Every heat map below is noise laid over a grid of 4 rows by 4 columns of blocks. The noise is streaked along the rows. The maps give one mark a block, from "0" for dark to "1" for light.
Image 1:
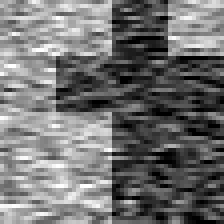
1101
1000
1100
1100
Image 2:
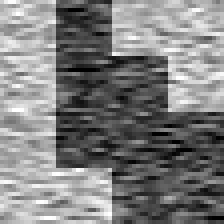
1011
1001
1000
1100
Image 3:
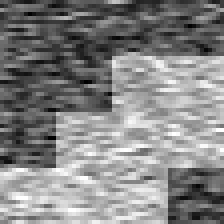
0000
0011
0111
1110
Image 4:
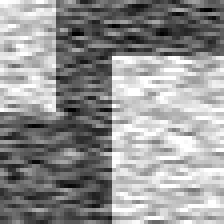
1000
1011
0011
0011
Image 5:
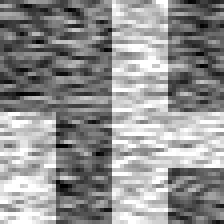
0010
0010
1011
1010
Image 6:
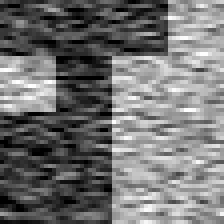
0001
1011
0011
0011
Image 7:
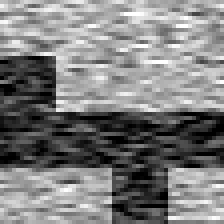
1111
0111
0000
1101
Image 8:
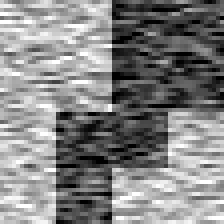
1100
1100
1001
1011
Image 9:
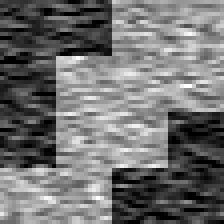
0011
0111
0110
1100
